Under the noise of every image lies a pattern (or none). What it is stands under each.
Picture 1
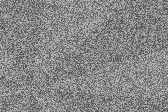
spokes from one point
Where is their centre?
bottom left
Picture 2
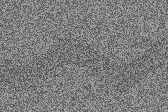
a wavy band
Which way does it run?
left to right
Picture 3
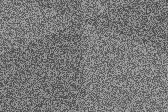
spokes from one point
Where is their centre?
top middle
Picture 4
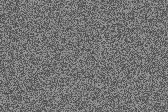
only noise
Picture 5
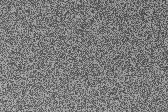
a smooth slope
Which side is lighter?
bottom left
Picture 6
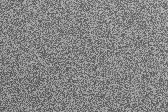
a smooth slope
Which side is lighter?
top right
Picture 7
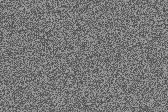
only noise
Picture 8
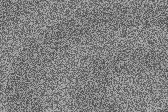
rings round one point
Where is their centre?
bottom right
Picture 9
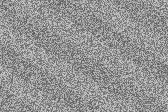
diagonal stripes
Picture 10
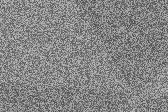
spokes from one point
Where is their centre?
bottom right
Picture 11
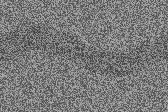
a wavy band
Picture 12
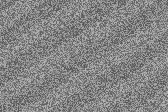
diagonal stripes
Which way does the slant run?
bottom left to top right
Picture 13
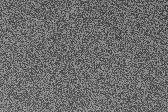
a smooth slope
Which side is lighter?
bottom left
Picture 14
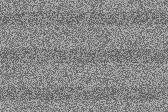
horizontal stripes
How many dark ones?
3
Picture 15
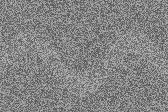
a wavy band
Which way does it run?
left to right
